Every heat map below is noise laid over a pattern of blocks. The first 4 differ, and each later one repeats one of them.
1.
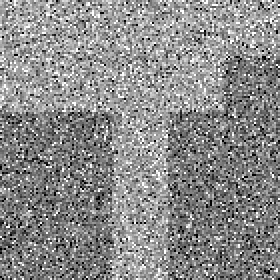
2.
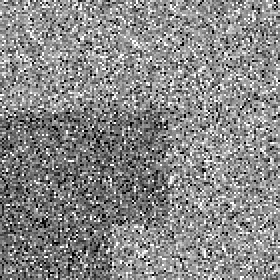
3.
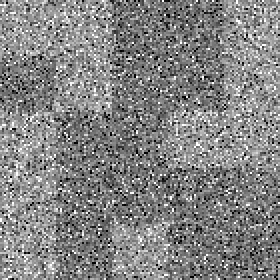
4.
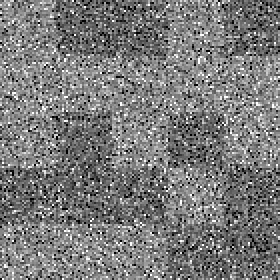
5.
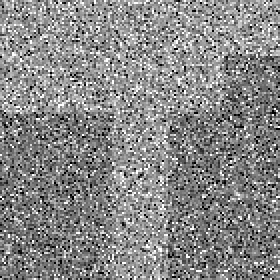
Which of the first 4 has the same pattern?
1
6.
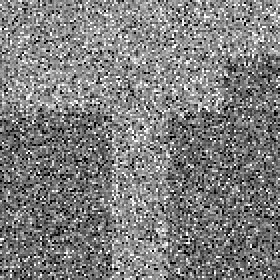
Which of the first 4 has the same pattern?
1
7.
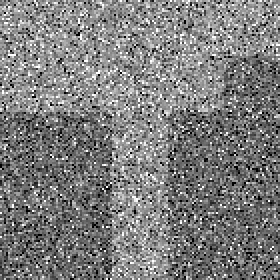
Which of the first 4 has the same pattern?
1
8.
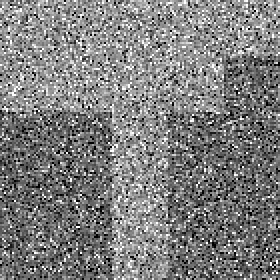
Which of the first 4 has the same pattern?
1
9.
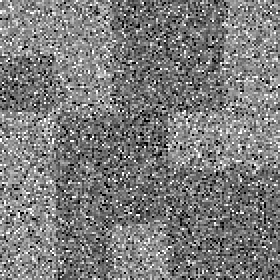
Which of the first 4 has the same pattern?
3
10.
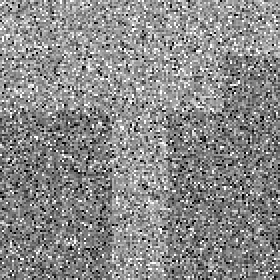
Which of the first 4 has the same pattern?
1
